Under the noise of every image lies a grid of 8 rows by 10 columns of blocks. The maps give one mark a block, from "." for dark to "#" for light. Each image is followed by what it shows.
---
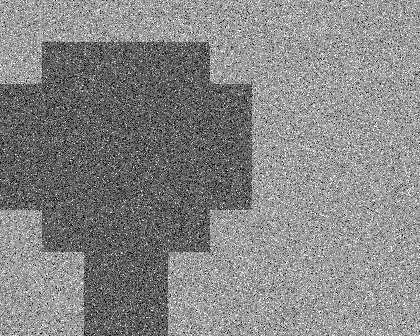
# # # # # # # # # #
# . . . . # # # # #
. . . . . . # # # #
. . . . . . # # # #
. . . . . . # # # #
# . . . . # # # # #
# # . . # # # # # #
# # . . # # # # # #
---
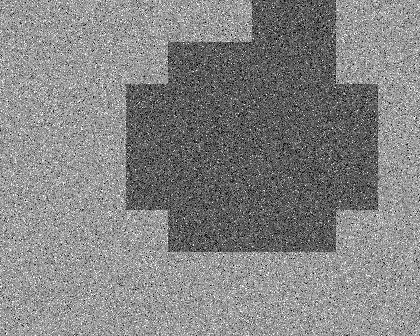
# # # # # # . . # #
# # # # . . . . # #
# # # . . . . . . #
# # # . . . . . . #
# # # . . . . . . #
# # # # . . . . # #
# # # # # # # # # #
# # # # # # # # # #
